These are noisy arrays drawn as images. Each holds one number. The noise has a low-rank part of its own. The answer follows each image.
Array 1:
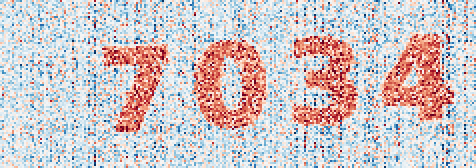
7034
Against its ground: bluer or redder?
redder
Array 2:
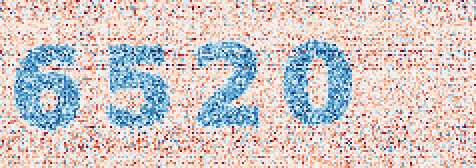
6520
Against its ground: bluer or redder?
bluer
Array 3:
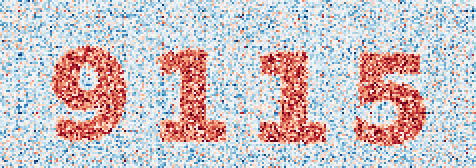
9115
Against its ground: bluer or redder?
redder
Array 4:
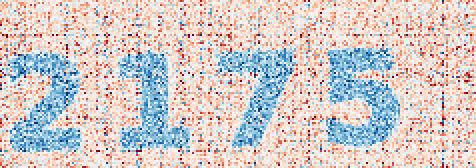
2175
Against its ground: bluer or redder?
bluer
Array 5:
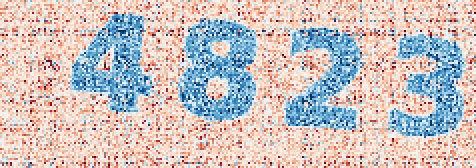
4823
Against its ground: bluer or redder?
bluer
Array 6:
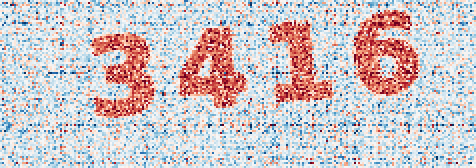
3416
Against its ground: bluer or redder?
redder
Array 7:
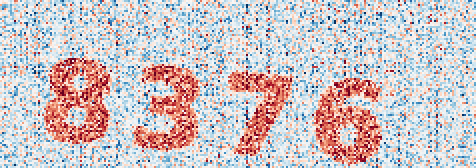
8376
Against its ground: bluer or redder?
redder
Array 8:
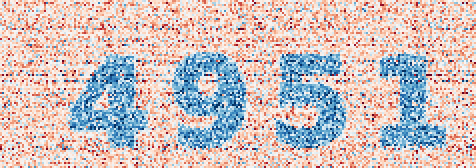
4951
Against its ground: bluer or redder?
bluer
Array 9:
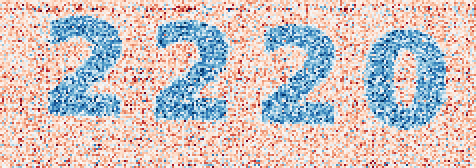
2220
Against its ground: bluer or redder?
bluer
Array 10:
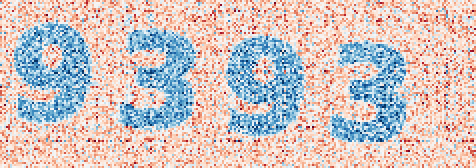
9393
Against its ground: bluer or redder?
bluer
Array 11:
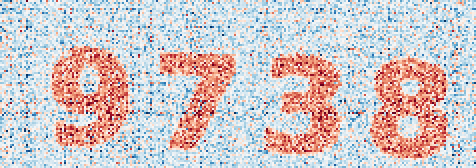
9738
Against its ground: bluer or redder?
redder
